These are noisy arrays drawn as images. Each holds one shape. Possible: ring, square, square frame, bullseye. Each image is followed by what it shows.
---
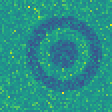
bullseye
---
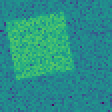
square
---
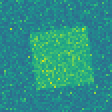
square
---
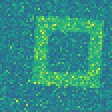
square frame
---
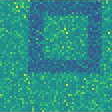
square frame
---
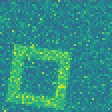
square frame
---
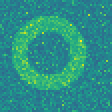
ring
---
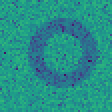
ring
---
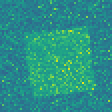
square
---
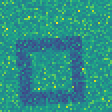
square frame
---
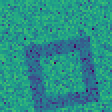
square frame
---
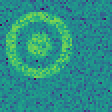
bullseye
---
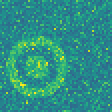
bullseye
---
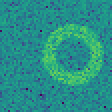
ring
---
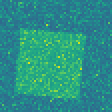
square
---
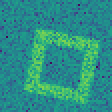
square frame
